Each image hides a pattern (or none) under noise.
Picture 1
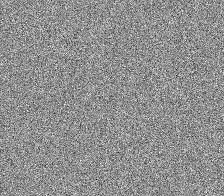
only noise
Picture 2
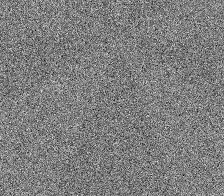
spokes from one point
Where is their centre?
top middle
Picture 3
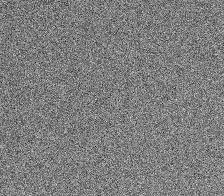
a smooth slope
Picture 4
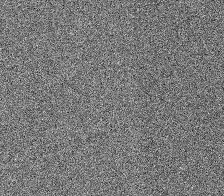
a sharp edge
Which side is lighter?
left
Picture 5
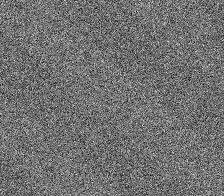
diagonal stripes
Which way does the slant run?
top left to bottom right
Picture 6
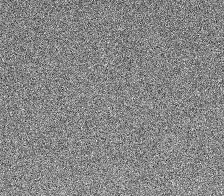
a smooth slope
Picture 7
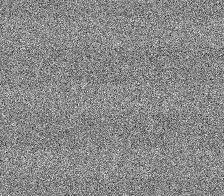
horizontal stripes
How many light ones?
3
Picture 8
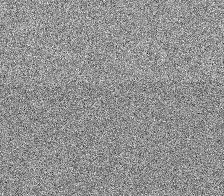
a sharp edge
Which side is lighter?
top
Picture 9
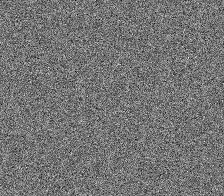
only noise
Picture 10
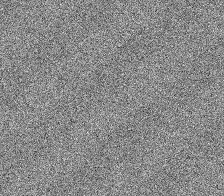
diagonal stripes
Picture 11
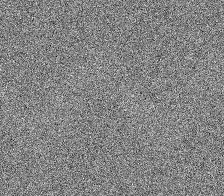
a wavy band
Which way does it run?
left to right
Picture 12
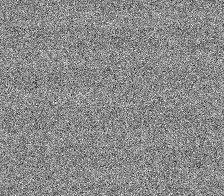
horizontal stripes
